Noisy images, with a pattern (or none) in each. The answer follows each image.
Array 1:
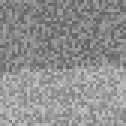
a sharp edge
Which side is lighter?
bottom
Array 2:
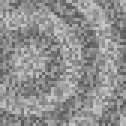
rings round one point
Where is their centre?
middle left
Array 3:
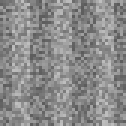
vertical stripes
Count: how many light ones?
3
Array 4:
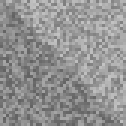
a sharp edge
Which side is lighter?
top right
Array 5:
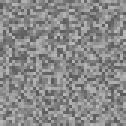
only noise
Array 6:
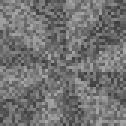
spokes from one point
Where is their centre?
centre
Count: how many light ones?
6
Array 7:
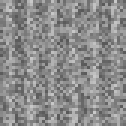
vertical stripes
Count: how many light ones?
6
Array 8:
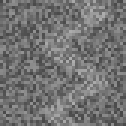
a wavy band
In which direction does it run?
top to bottom
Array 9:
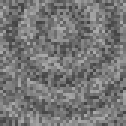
rings round one point
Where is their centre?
top middle
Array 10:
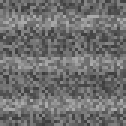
horizontal stripes
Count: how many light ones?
3
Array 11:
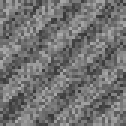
diagonal stripes
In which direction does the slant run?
bottom left to top right
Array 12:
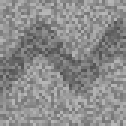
a wavy band
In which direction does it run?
left to right
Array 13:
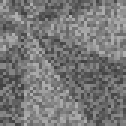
spokes from one point
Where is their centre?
top left
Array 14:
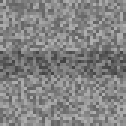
one horizontal stripe
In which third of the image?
middle
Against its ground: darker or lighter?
darker
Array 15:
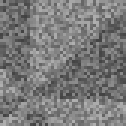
spokes from one point
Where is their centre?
bottom left
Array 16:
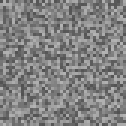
only noise
